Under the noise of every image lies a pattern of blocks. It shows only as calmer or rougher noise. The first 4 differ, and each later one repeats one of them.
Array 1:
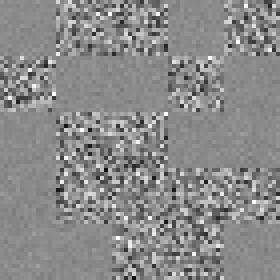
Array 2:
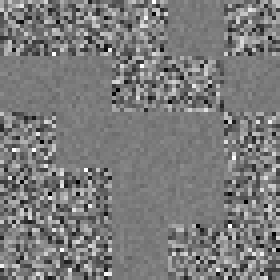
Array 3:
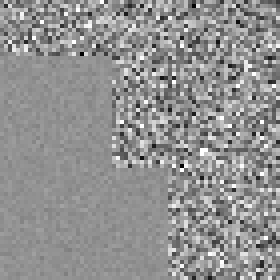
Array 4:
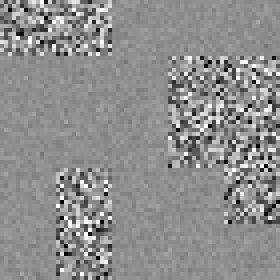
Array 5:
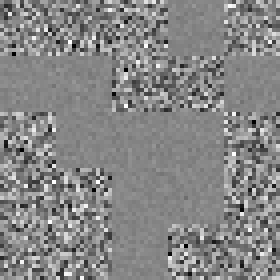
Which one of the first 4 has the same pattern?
2
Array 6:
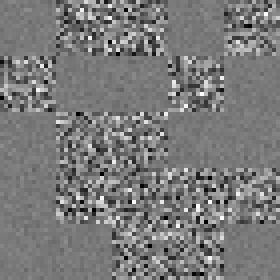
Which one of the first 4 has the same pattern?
1
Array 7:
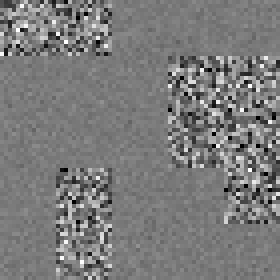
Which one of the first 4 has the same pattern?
4
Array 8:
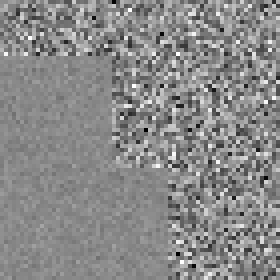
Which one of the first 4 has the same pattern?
3
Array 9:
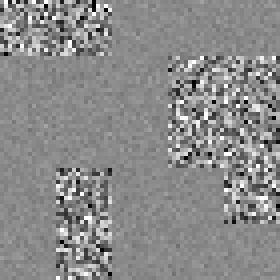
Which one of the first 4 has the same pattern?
4
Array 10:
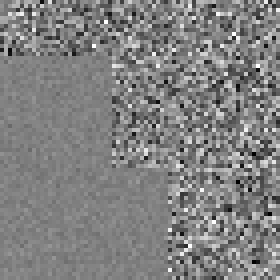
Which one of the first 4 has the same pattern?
3
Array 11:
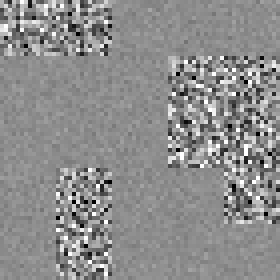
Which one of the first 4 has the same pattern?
4
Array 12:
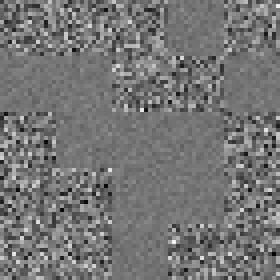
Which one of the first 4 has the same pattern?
2
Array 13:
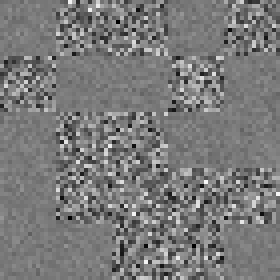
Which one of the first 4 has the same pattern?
1
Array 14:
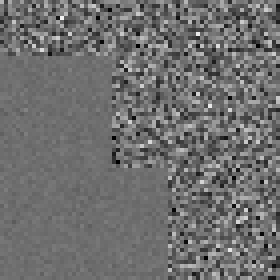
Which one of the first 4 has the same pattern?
3
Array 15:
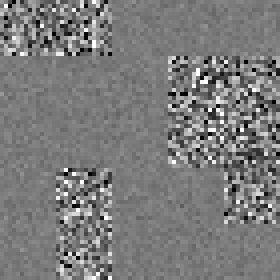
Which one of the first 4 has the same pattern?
4
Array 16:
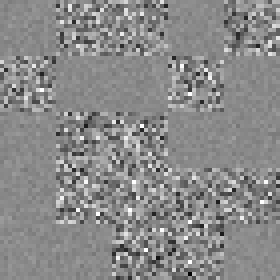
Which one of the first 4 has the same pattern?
1
